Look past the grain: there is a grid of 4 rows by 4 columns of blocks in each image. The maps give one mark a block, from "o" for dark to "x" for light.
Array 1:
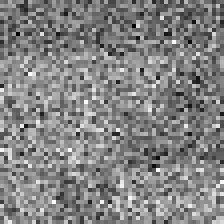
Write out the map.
oooo
xxxo
xxoo
xoxx
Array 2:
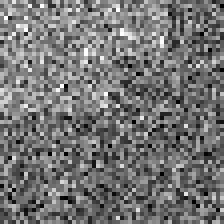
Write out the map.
xxxo
xxoo
oooo
oooo
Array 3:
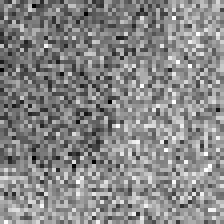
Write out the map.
ooox
ooxx
ooxx
xxxx
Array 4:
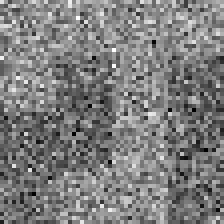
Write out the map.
xxxx
xoxo
ooxo
oxxo
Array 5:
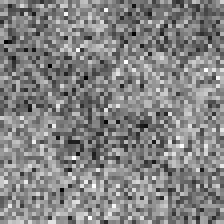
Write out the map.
oxoo
ooxx
xoox
xxxo
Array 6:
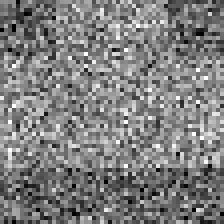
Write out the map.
oxxo
xxxx
xxxx
oooo
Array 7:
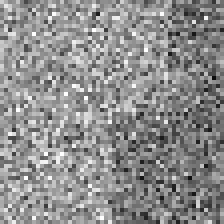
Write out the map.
xxxo
xxxo
xxoo
xxoo
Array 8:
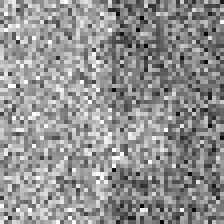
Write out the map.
xxoo
xxoo
xxxo
xxoo
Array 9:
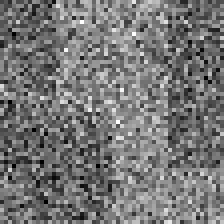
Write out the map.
oxxo
oxxo
ooxo
ooxx
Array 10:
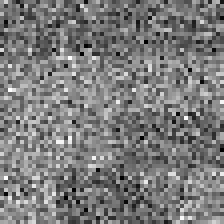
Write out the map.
oooo
xxxx
xxoo
xoox
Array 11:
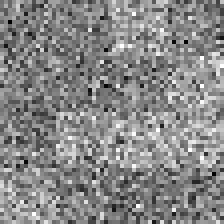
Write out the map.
ooxo
ooox
oxxx
xooo
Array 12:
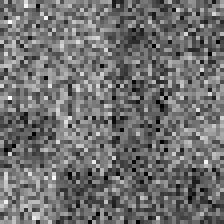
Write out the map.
xxoo
xxox
oxox
xooo
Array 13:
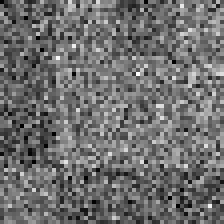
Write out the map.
oxox
oxxx
oxxx
xooo
